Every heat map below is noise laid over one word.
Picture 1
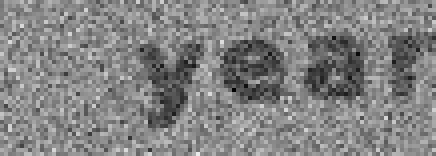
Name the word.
year
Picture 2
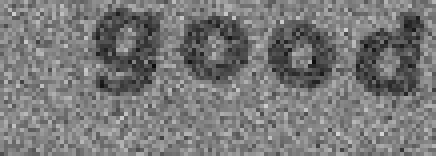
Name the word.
good
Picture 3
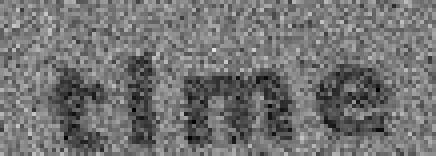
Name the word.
time
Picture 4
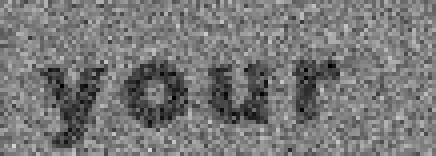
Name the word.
your
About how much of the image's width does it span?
two thirds
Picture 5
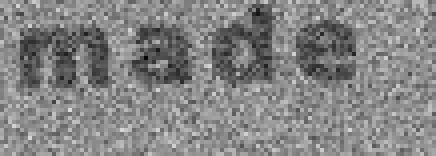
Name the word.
made
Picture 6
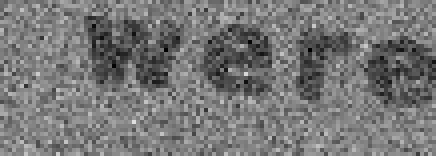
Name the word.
were
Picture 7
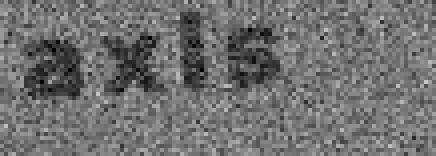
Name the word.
axis
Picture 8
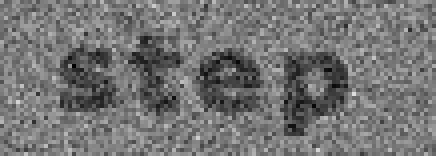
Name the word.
step
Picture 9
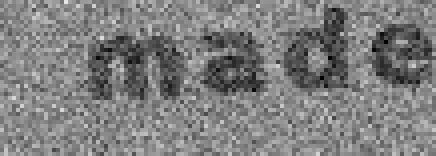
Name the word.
made
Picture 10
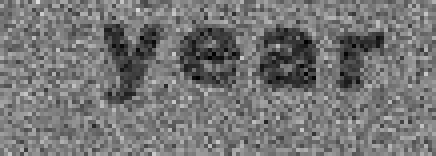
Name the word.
year
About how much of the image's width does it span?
two thirds
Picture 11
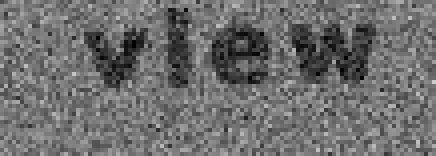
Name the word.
view
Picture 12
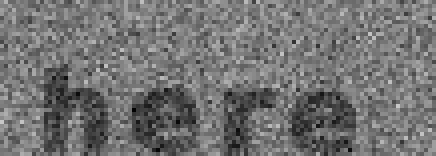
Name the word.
here
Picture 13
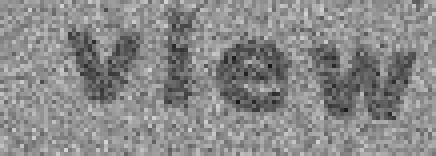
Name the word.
view
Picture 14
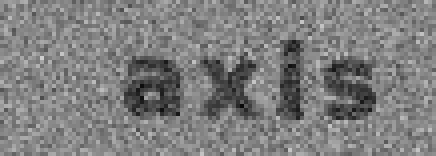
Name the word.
axis
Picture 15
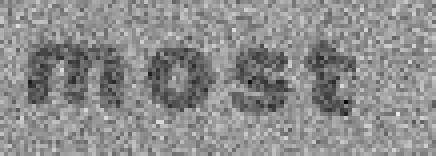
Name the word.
most
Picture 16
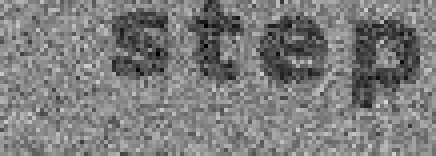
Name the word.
step
